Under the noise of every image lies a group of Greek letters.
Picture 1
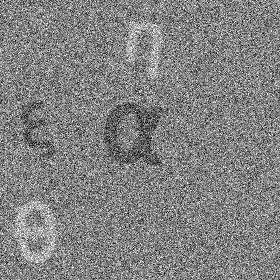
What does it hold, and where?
top middle: light eta; middle left: dark xi; centre: dark alpha; bottom left: light theta
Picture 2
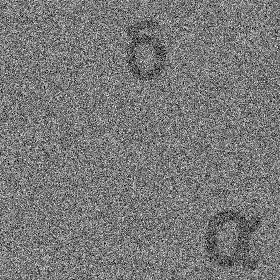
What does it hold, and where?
top middle: dark delta; bottom right: dark alpha
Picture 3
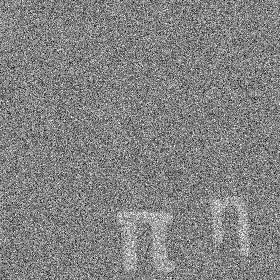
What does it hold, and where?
bottom middle: light pi; bottom right: light eta
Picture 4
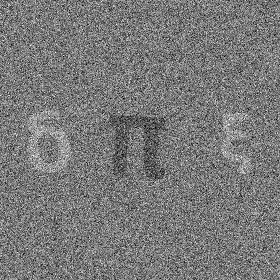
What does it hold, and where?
middle left: light delta; centre: dark pi; middle right: light xi
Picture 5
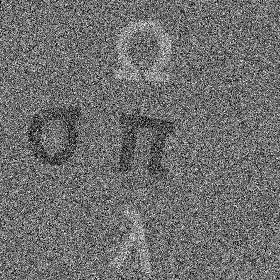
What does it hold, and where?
top middle: light omega; middle left: dark sigma; centre: dark pi; bottom middle: light lambda
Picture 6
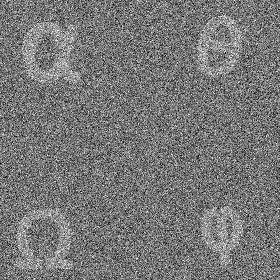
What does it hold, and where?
top left: light alpha; top right: light theta; bottom left: light omega; bottom right: light phi
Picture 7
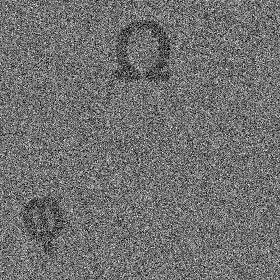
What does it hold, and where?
top middle: dark omega; bottom left: dark phi
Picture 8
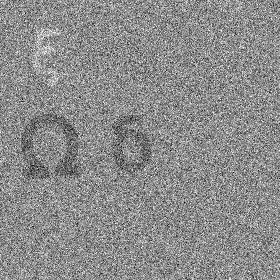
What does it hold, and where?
top left: light xi; middle left: dark omega; centre: dark delta
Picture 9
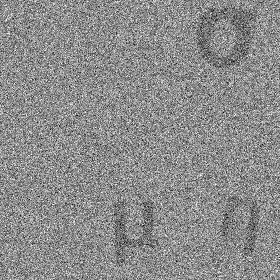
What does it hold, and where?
top right: dark sigma; bottom middle: dark mu; bottom right: dark eta
